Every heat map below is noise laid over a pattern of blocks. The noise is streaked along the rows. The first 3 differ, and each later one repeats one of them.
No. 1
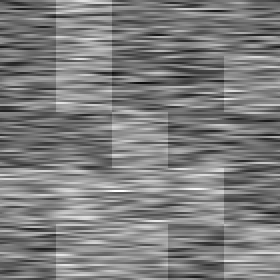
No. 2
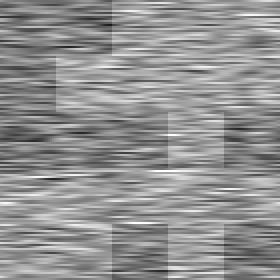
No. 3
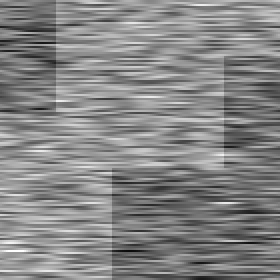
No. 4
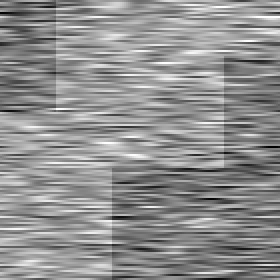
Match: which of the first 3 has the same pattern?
3
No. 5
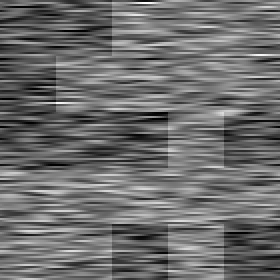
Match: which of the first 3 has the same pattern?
2
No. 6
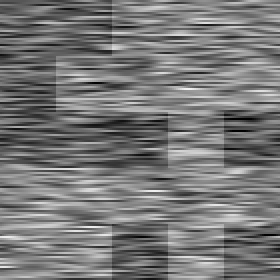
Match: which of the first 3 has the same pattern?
2
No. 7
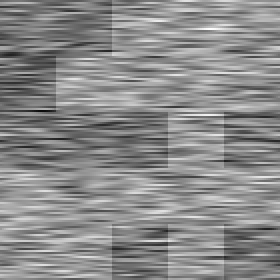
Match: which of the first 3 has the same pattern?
2
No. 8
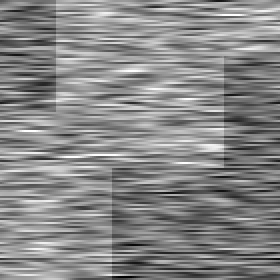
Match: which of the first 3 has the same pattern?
3
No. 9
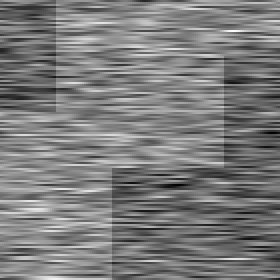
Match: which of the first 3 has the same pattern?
3
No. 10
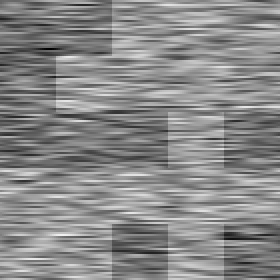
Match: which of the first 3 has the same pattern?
2
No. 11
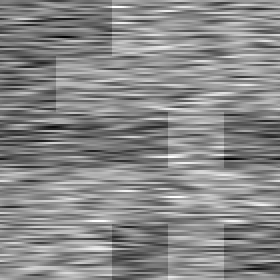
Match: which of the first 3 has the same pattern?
2
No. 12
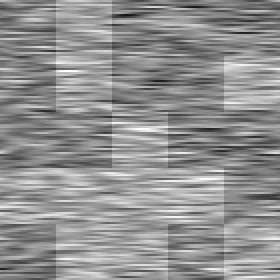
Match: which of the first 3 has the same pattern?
1
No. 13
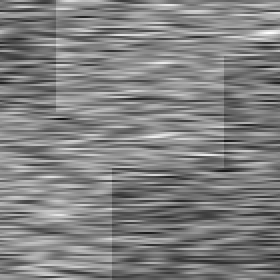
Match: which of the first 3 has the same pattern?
3
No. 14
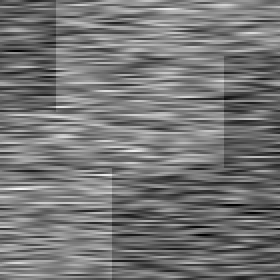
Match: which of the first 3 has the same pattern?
3
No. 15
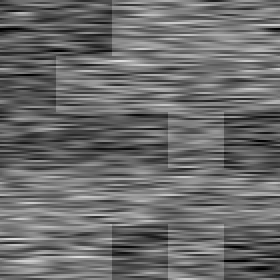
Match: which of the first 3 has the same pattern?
2
